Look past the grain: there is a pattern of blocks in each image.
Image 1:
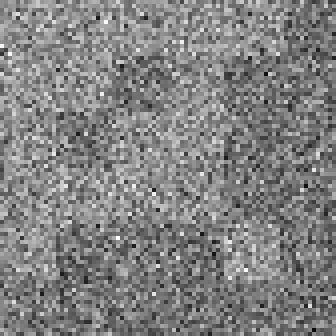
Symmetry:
mirrored about the diagonal from the top left
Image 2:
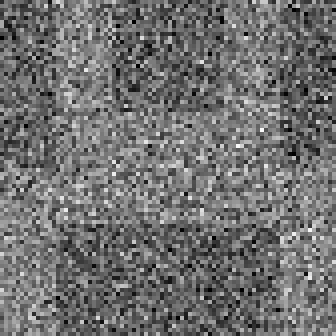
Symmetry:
left and right mirror each other
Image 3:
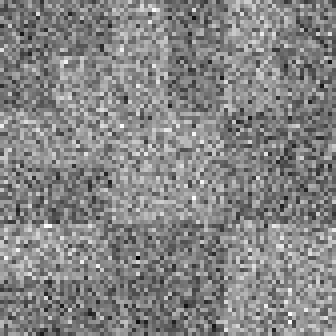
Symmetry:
mirrored about the diagonal from the top left
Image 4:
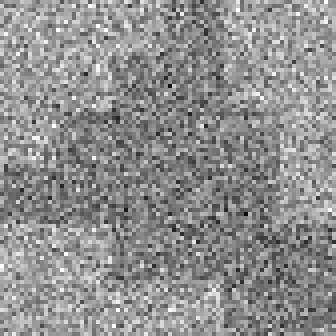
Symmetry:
mirrored about the diagonal from the top left
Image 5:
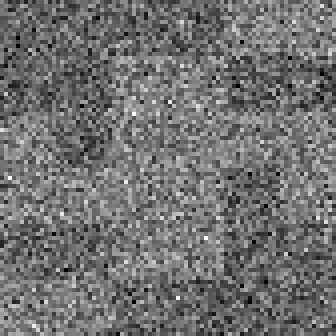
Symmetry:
the same after a half turn
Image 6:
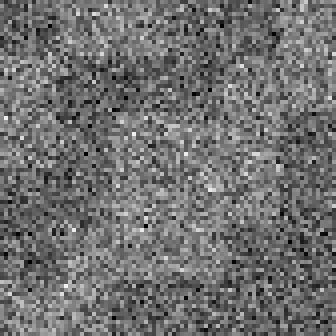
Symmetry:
mirrored about the diagonal from the top left
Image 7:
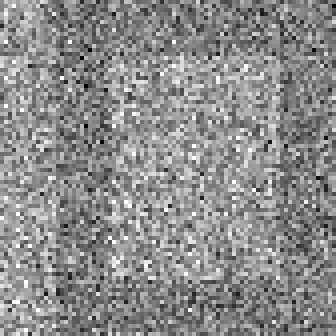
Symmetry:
top and bottom mirror each other
